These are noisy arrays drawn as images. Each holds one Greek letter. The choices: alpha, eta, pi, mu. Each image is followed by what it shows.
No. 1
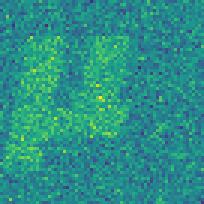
mu
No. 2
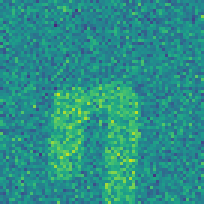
eta
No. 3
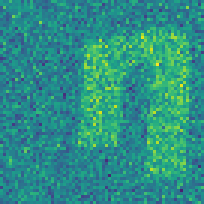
eta
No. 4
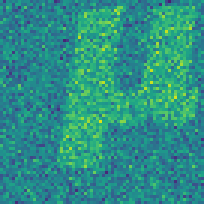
mu
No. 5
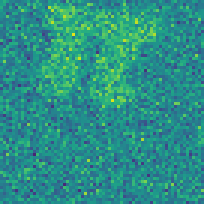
pi
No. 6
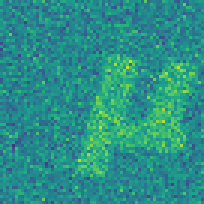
mu
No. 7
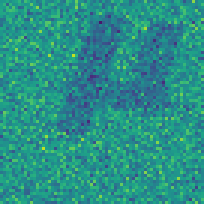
mu
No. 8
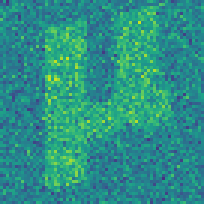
mu
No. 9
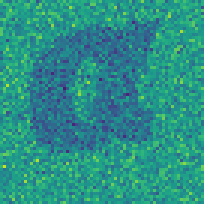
alpha
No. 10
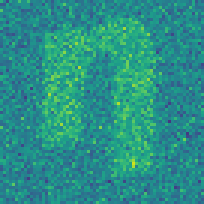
eta
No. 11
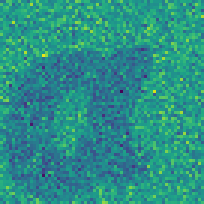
alpha
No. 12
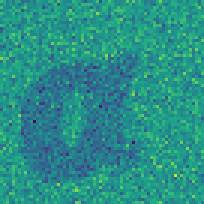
alpha
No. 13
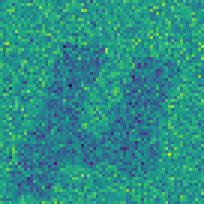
mu
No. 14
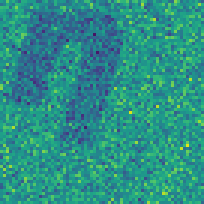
eta
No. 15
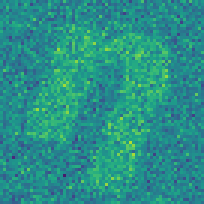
eta
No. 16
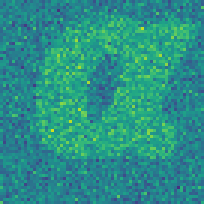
alpha
